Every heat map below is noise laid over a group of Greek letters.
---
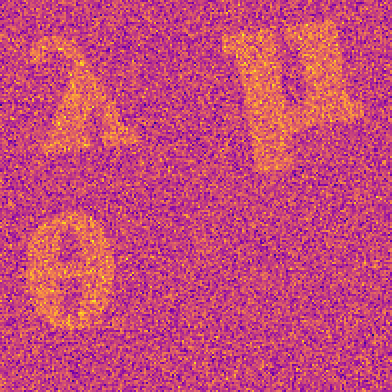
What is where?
top left: lambda; top right: mu; bottom left: theta
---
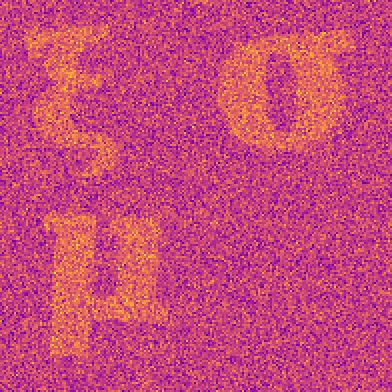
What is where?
top left: xi; top right: sigma; bottom left: mu
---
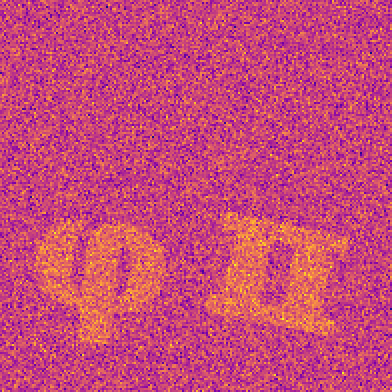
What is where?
bottom left: phi; bottom right: pi
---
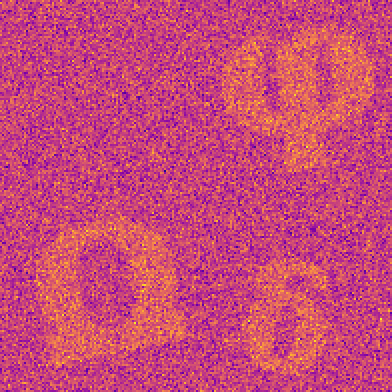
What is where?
top right: phi; bottom left: omega; bottom right: delta
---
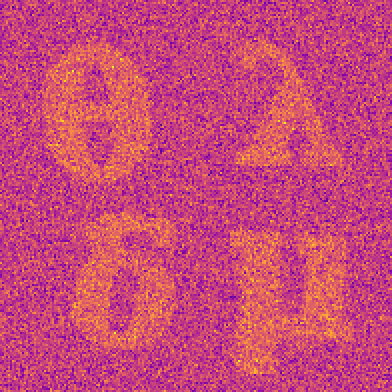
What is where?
top left: theta; top right: lambda; bottom left: delta; bottom right: mu
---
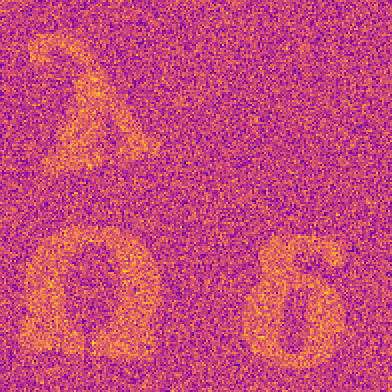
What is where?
top left: lambda; bottom left: omega; bottom right: delta
